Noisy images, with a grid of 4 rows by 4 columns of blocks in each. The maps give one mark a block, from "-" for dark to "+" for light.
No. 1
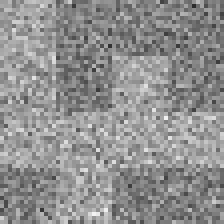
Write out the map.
+---
+-+-
++++
-+--
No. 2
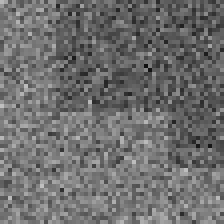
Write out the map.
+---
+---
+++-
++++
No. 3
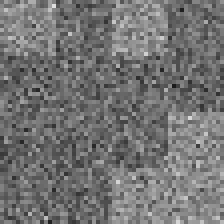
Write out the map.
+-+-
----
---+
--++
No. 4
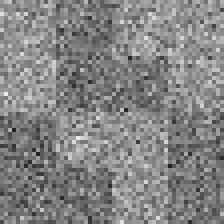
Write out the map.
+-++
+--+
-++-
--+-
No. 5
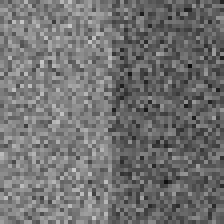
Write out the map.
++--
++--
++--
++--
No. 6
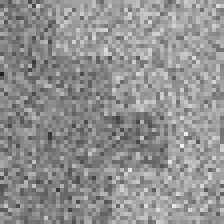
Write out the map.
-+++
--++
---+
--++
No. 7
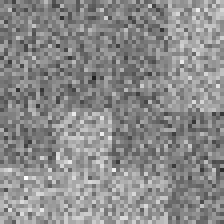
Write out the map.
---+
---+
-+--
+++-
